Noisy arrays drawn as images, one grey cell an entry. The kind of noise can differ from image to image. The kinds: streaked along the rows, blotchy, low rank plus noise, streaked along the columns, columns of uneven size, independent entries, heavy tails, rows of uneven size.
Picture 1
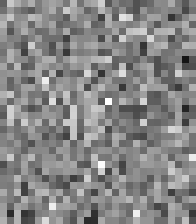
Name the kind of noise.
low rank plus noise
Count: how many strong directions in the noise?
five to eight
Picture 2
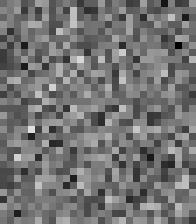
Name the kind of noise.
independent entries
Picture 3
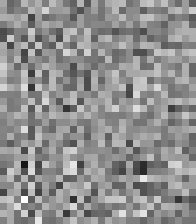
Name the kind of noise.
low rank plus noise
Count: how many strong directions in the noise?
one
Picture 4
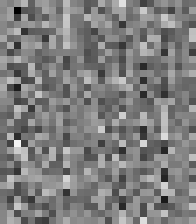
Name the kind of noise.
columns of uneven size
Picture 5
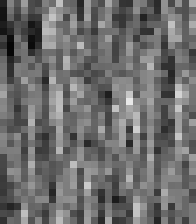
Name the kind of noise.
streaked along the columns
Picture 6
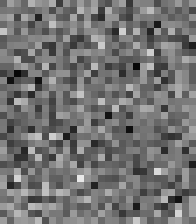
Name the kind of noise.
independent entries
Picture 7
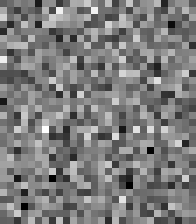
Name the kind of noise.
independent entries
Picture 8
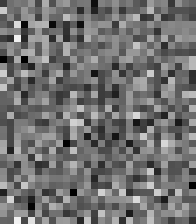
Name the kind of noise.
low rank plus noise
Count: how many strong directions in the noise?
five to eight
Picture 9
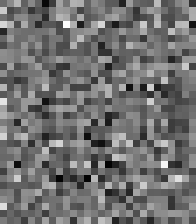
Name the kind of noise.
low rank plus noise
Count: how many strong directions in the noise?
five to eight
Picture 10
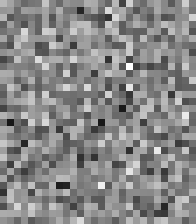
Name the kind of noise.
independent entries
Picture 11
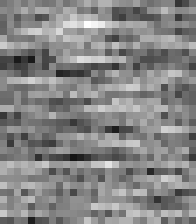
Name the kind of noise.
streaked along the rows
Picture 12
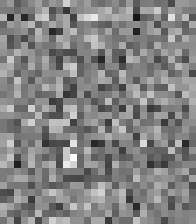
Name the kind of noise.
low rank plus noise
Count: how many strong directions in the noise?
three or four
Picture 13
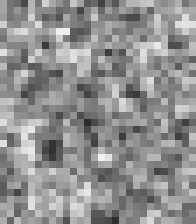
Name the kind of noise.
blotchy
